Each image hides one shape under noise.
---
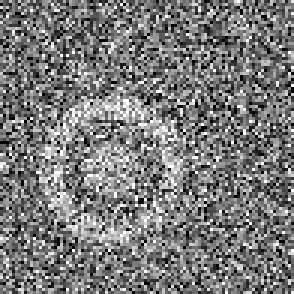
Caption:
light bullseye
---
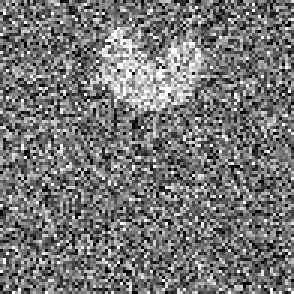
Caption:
light disc with a wedge cut out, top middle
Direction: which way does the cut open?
up
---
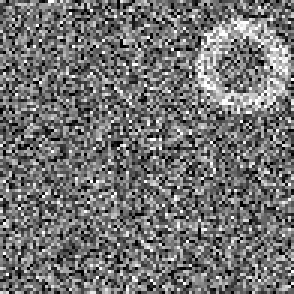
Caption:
light ring, top right
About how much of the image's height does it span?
a third
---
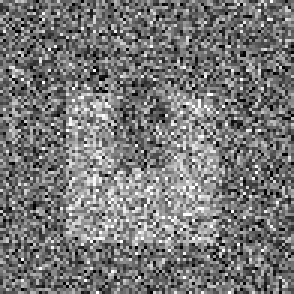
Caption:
light square with a notch
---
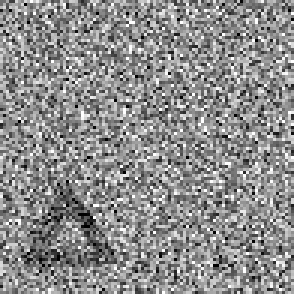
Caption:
dark triangle frame, bottom left
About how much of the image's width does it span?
a third
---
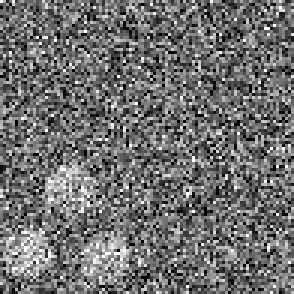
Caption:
light three dots, bottom left
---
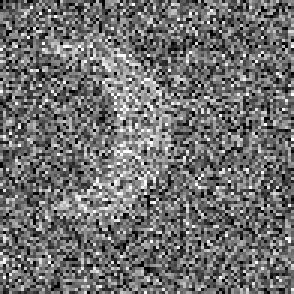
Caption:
light crescent
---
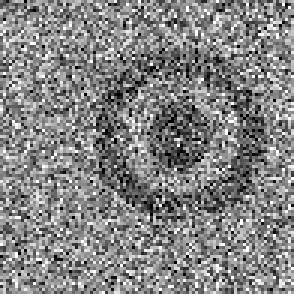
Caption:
dark bullseye
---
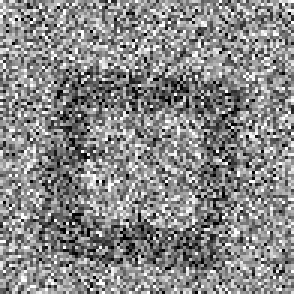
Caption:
dark square frame
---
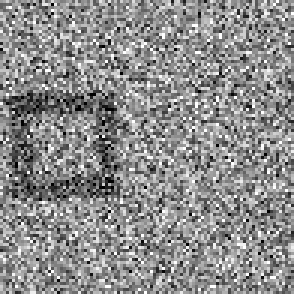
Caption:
dark square frame, middle left
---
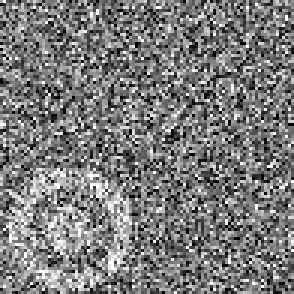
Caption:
light bullseye, bottom left
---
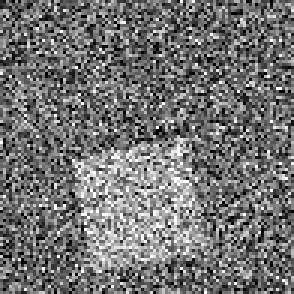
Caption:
light square
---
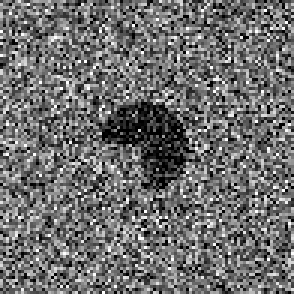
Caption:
dark disc with a wedge cut out, centre
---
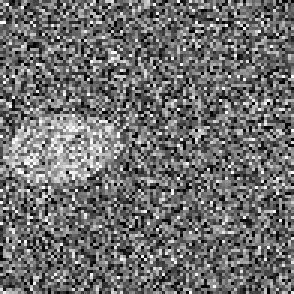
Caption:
light ellipse, middle left
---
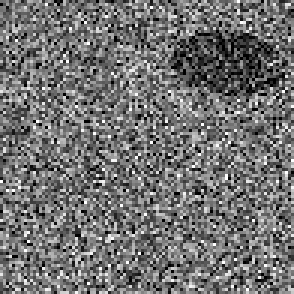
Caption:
dark ellipse, top right
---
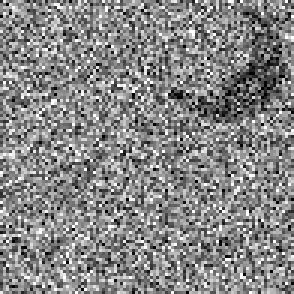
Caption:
dark crescent, top right
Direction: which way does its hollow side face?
up and left
